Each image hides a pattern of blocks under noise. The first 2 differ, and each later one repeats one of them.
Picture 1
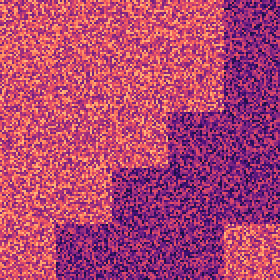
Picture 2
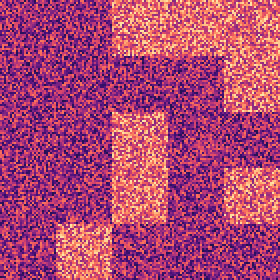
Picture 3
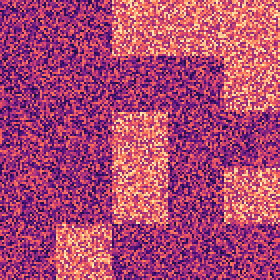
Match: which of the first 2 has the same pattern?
2
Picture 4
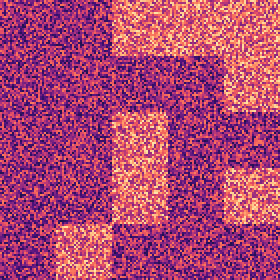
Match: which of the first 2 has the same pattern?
2
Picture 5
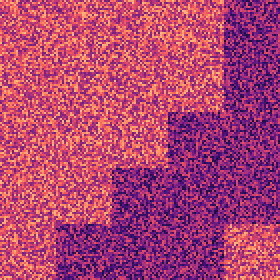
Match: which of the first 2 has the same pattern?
1
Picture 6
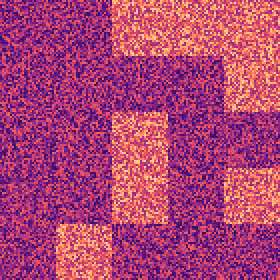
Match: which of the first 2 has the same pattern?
2
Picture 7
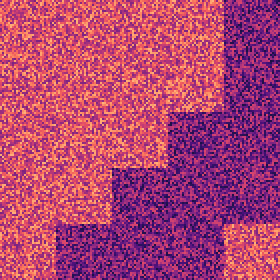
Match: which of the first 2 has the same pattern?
1
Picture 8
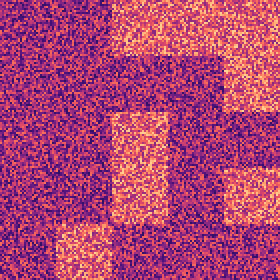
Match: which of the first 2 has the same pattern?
2
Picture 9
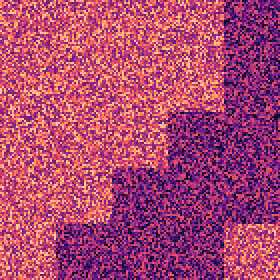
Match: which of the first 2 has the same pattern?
1
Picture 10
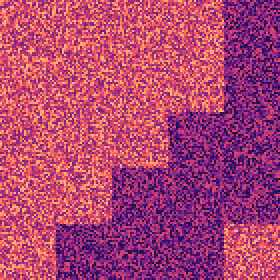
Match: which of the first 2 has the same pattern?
1
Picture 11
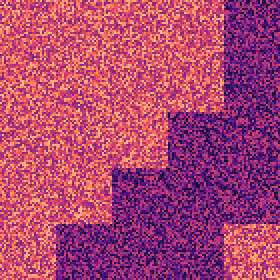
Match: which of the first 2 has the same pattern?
1
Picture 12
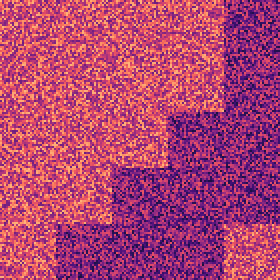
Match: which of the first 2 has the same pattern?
1
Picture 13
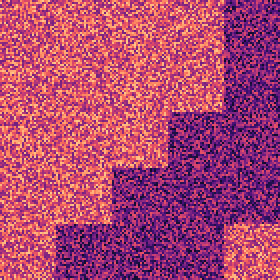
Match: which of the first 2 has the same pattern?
1
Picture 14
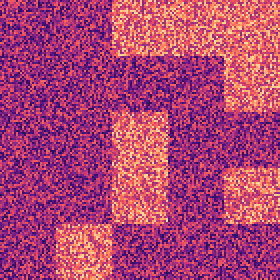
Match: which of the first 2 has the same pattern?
2
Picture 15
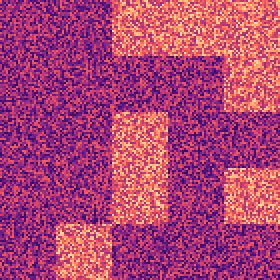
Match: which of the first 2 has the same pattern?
2
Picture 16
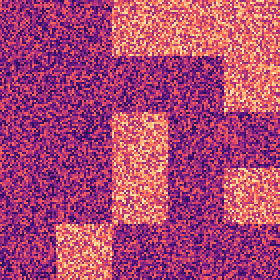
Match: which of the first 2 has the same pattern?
2
